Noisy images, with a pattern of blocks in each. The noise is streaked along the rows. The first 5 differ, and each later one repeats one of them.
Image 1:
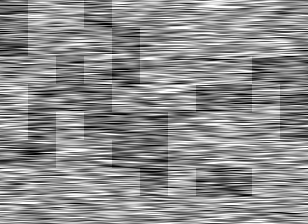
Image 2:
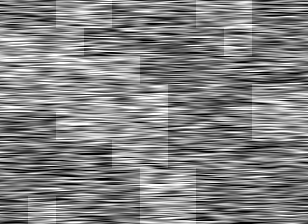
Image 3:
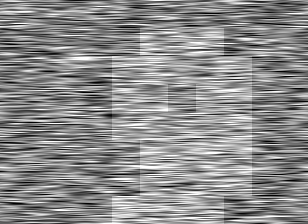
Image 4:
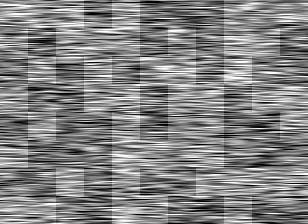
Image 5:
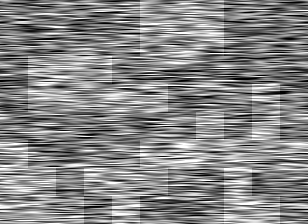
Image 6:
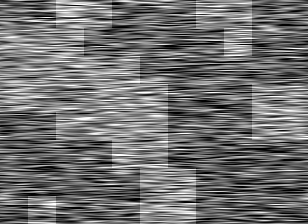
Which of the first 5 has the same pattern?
2
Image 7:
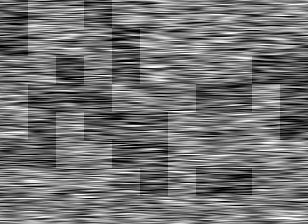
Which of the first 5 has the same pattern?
1
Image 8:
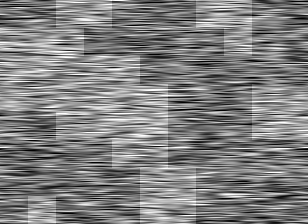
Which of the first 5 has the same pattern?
2
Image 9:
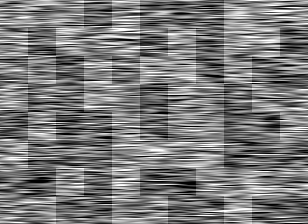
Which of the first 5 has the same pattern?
4
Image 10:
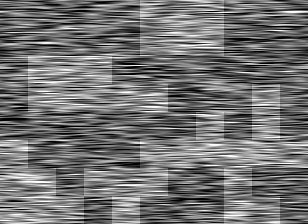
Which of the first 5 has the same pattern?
5
